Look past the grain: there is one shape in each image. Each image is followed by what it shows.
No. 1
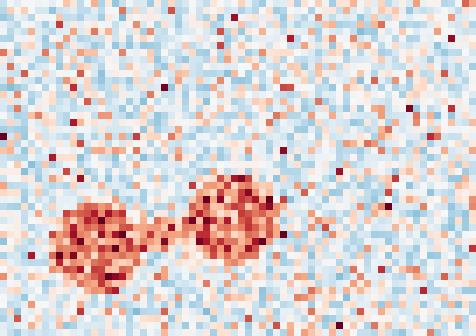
dumbbell
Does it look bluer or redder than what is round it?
redder
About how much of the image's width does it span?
half
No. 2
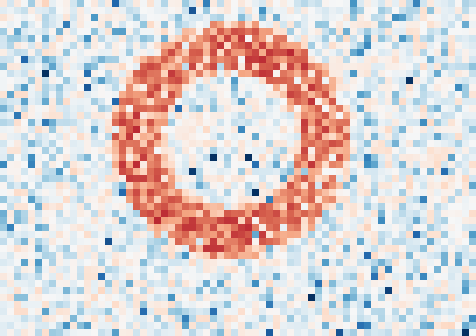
ring
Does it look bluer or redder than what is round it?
redder
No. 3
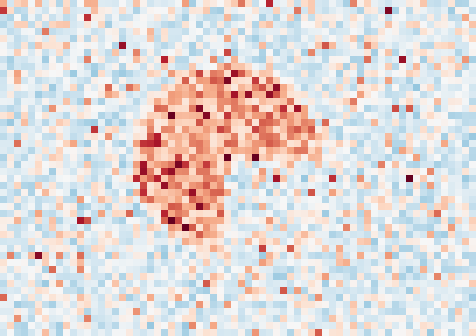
disc with a wedge cut out
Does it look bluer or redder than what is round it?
redder
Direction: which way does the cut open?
down and right
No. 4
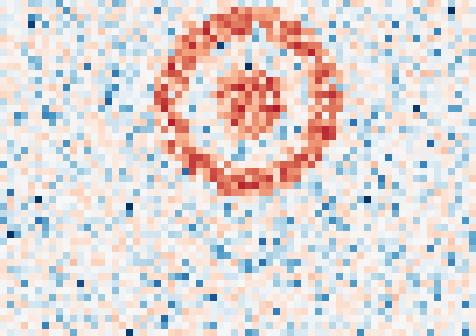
bullseye
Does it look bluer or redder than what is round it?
redder
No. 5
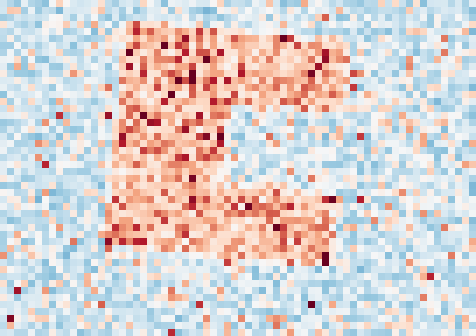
square with a notch
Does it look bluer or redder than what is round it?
redder
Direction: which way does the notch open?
right
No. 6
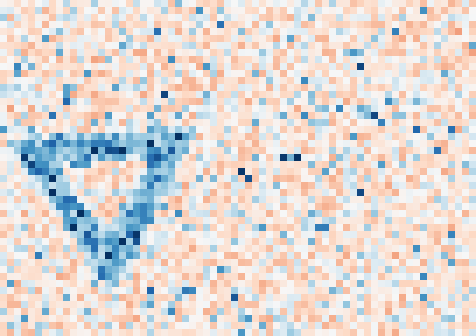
triangle frame
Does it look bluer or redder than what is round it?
bluer
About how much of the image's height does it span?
half
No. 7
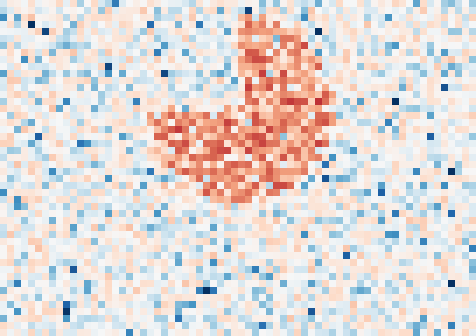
disc with a wedge cut out
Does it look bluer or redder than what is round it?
redder
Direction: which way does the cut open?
up and left
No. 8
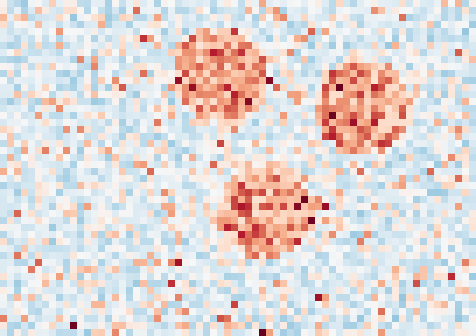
three dots
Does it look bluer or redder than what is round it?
redder
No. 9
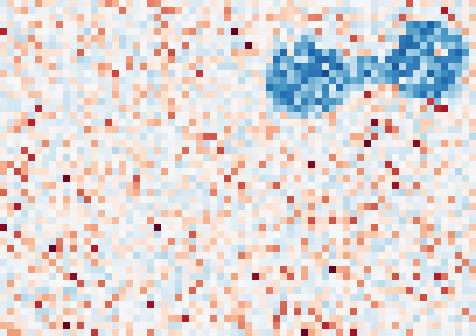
dumbbell
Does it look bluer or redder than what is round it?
bluer
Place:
top right
